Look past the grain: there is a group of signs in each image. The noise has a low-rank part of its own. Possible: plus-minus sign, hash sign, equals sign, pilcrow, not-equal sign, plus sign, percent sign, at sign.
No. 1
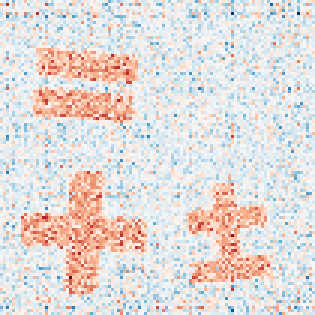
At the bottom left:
plus sign
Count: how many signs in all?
3
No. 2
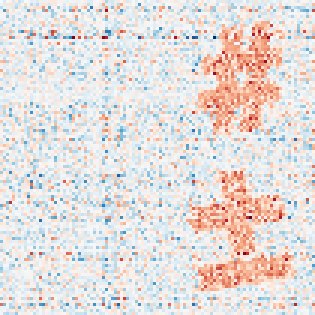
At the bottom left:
nothing
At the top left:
nothing
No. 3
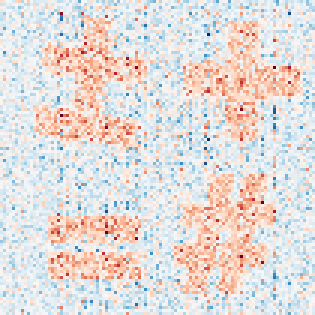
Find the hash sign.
bottom right
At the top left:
plus-minus sign
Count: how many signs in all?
4
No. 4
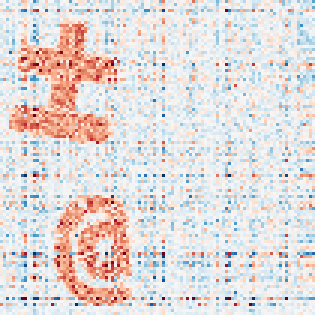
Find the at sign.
bottom left
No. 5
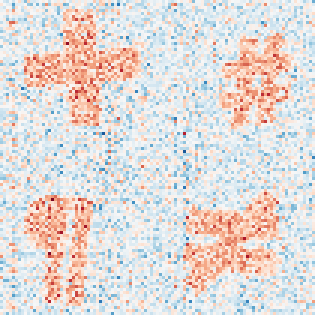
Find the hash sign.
top right
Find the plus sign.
top left
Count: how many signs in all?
4
